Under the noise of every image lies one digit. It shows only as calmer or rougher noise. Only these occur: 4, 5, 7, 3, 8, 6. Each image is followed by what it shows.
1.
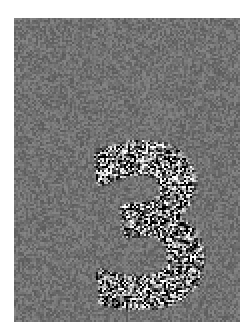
rough 3
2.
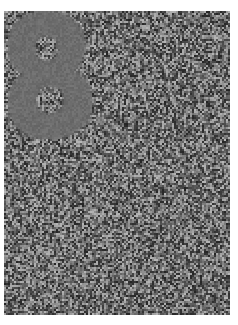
calm 8, top left
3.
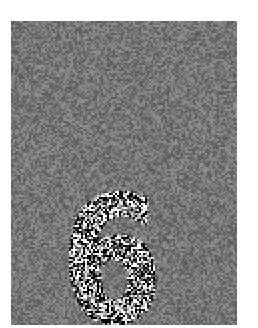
rough 6, bottom middle
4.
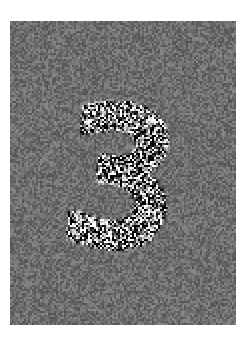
rough 3
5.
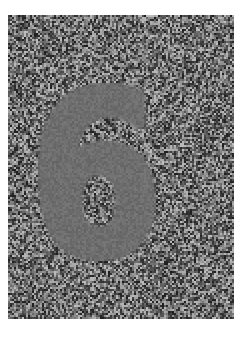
calm 6
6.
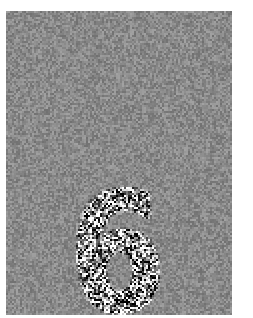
rough 6, bottom middle
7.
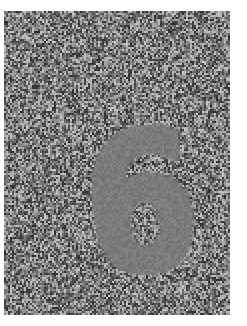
calm 6
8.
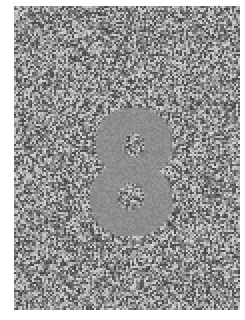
calm 8, centre
